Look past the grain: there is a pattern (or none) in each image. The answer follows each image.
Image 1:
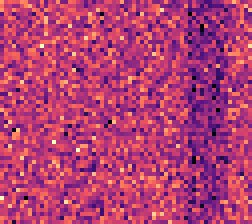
one band of columns
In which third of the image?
right
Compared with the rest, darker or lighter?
darker
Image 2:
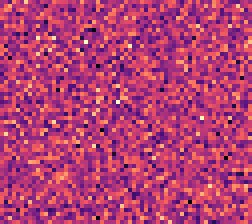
only noise
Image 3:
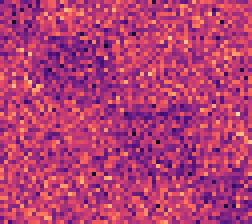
blocks along the diagonal
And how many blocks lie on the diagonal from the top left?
4
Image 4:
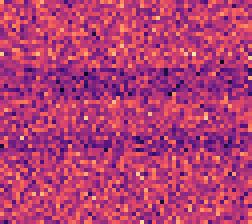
bands of rows
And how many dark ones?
2
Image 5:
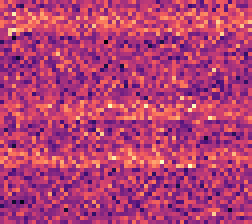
bands of rows
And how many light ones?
3
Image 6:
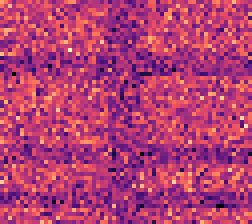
bands of rows crossing bands of columns
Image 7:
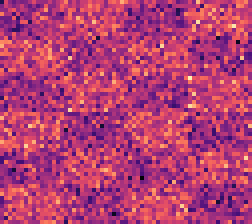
a checkerboard
